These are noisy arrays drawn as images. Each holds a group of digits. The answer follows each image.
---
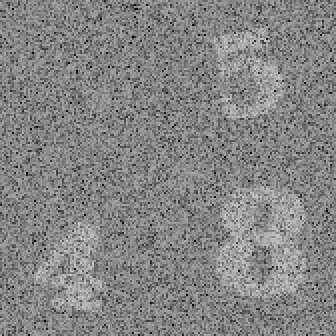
top right: light 5; bottom left: light 4; bottom right: light 8
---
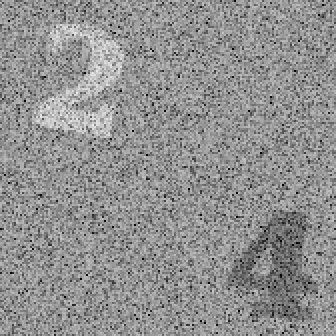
top left: light 2; bottom right: dark 4
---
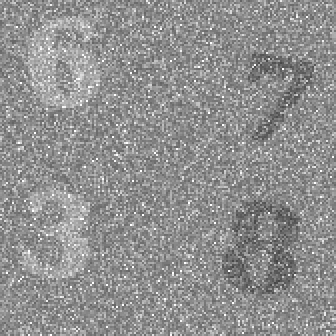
top left: light 6; top right: dark 7; bottom left: light 3; bottom right: dark 8
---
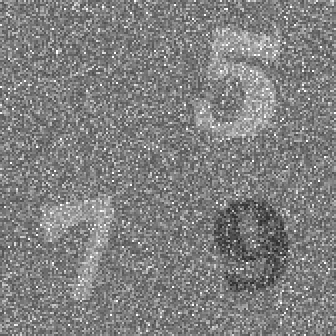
top right: light 5; bottom left: light 7; bottom right: dark 9
